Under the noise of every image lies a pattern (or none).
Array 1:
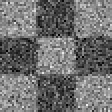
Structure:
a checkerboard
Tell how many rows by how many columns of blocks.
3 by 3
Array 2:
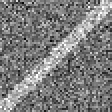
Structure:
a diagonal band
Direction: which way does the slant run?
bottom left to top right
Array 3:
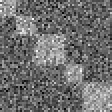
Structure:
blocks along the diagonal
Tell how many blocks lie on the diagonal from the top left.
5
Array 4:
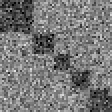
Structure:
blocks along the diagonal
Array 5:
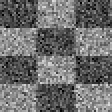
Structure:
a checkerboard
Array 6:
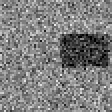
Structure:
one block
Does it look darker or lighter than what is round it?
darker
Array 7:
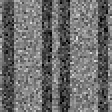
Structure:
bands of columns
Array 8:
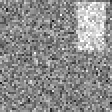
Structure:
one block
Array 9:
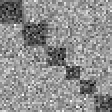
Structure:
blocks along the diagonal
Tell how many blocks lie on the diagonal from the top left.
6
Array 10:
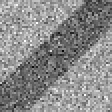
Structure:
a diagonal band
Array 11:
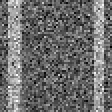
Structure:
bands of columns
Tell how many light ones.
2
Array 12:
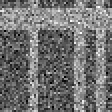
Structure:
bands of rows crossing bands of columns
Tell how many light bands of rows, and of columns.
1 and 3
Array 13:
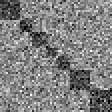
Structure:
blocks along the diagonal
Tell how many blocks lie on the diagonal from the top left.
7
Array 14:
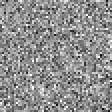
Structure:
only noise
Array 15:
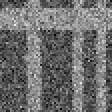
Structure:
bands of rows crossing bands of columns
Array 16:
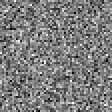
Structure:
only noise
